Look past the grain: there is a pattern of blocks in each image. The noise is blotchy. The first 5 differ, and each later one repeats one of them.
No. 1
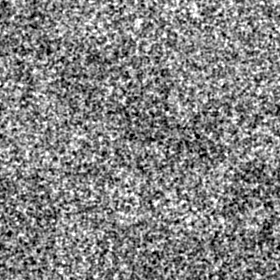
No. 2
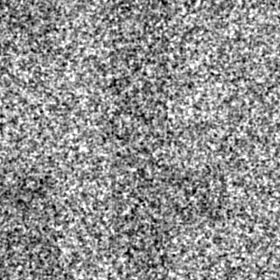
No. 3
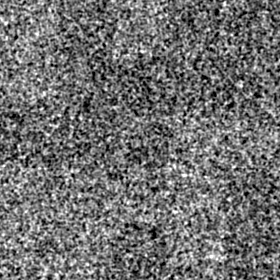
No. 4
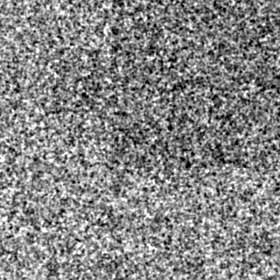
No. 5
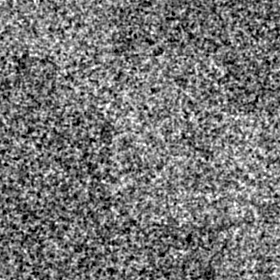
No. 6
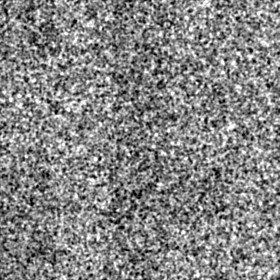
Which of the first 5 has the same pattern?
2
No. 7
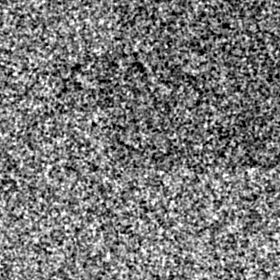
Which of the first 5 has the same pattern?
4
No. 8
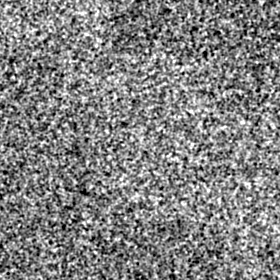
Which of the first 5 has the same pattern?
5
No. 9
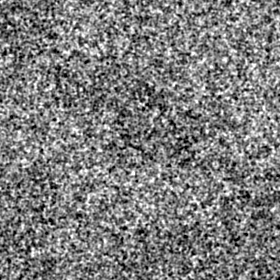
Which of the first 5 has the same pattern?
1
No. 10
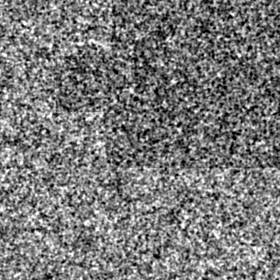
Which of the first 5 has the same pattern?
4
